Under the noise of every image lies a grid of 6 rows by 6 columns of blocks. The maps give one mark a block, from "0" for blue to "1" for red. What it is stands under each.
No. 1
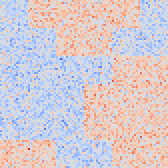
0 1 1 1 1 0
0 0 1 1 0 0
0 0 0 0 1 1
0 0 0 1 1 1
0 0 0 1 1 1
1 1 0 0 1 1
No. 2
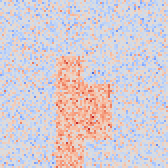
0 0 0 0 0 0
0 0 0 0 0 0
0 0 1 0 0 0
0 0 1 1 0 0
0 0 1 1 0 0
0 0 1 0 0 0
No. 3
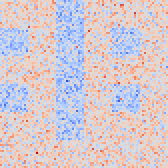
1 1 0 1 1 1
0 1 0 1 0 1
1 1 0 1 1 1
0 1 0 1 0 1
1 1 0 1 1 1
1 1 1 1 1 1
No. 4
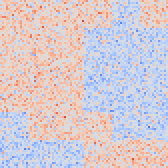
1 1 1 1 0 1
1 1 1 0 0 0
1 1 1 0 0 0
1 1 1 0 0 0
0 1 1 1 0 0
0 0 0 1 1 1
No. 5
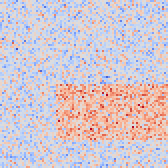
0 0 0 0 0 0
0 0 0 0 0 0
0 0 0 0 0 0
0 0 1 1 1 1
0 0 1 1 1 1
0 0 0 0 0 0
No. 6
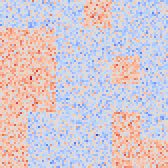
0 0 0 1 0 0
1 1 0 0 0 0
1 1 0 0 1 0
1 1 0 0 0 0
1 0 0 0 1 0
1 0 0 0 1 1
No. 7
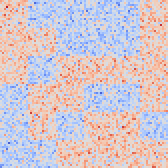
1 0 0 0 0 1
1 1 0 0 0 1
1 0 1 1 1 1
0 1 1 0 0 1
0 1 0 1 1 0
0 0 1 1 1 1
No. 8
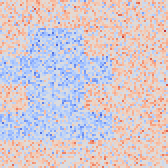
1 1 1 1 1 1
1 0 0 1 1 1
0 0 0 0 1 1
1 0 0 1 1 1
0 0 0 0 1 1
1 1 1 1 1 1
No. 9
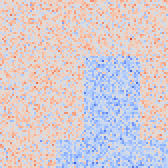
1 1 1 1 1 1
1 1 1 1 1 1
1 1 1 0 0 1
1 1 1 0 0 1
1 1 1 0 0 1
1 1 0 0 0 0
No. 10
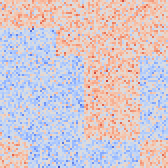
1 1 1 1 1 1
0 0 1 1 1 1
0 0 0 1 1 0
0 0 0 1 1 0
0 0 0 1 1 0
1 0 0 0 0 1
